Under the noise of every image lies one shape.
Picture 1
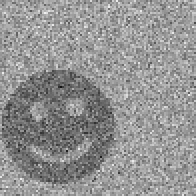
smiling face
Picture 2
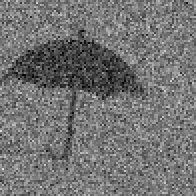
umbrella
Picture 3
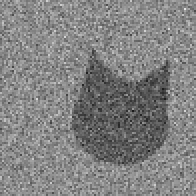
cat's head
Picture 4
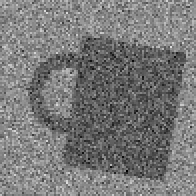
cup
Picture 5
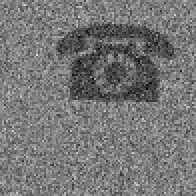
telephone
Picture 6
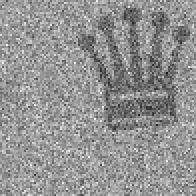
chess queen
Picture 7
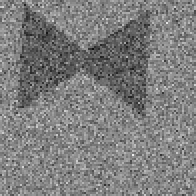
bow tie
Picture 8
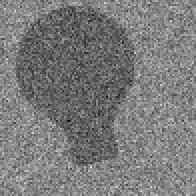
light bulb
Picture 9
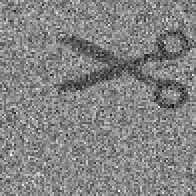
pair of scissors
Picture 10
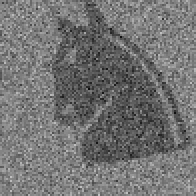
chess knight
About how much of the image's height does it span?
nearly all
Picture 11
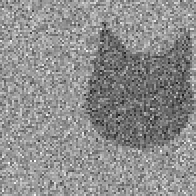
cat's head
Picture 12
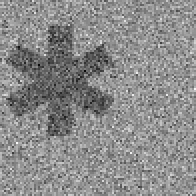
asterisk
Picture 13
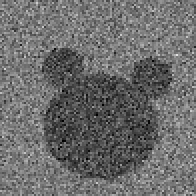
bear's head
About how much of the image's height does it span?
two thirds
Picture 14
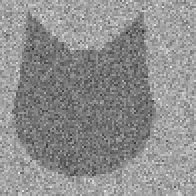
cat's head
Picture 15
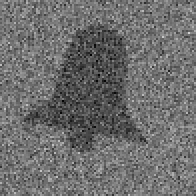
bell
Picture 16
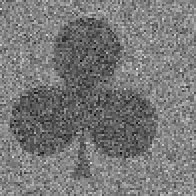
club
